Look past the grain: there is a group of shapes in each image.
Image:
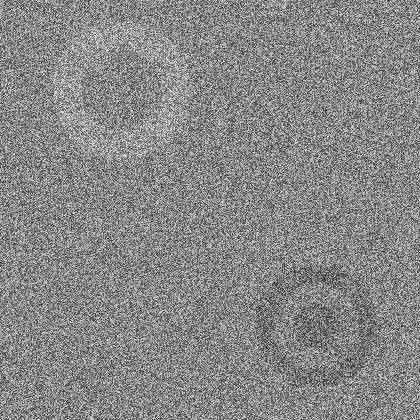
top left: light ring; bottom right: dark bullseye
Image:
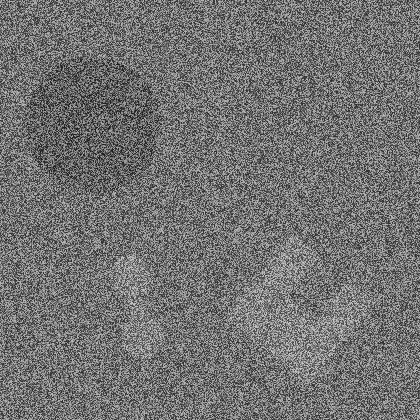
top left: dark disc; bottom left: light dumbbell; bottom right: light square with a notch
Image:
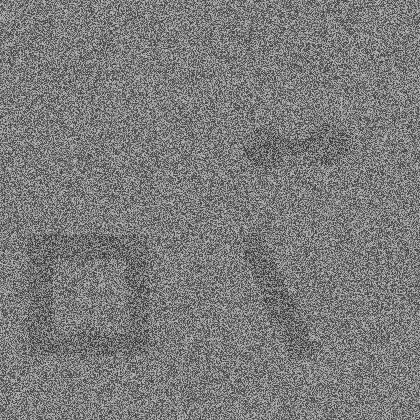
top right: dark dumbbell; bottom left: dark square frame; bottom right: dark bar
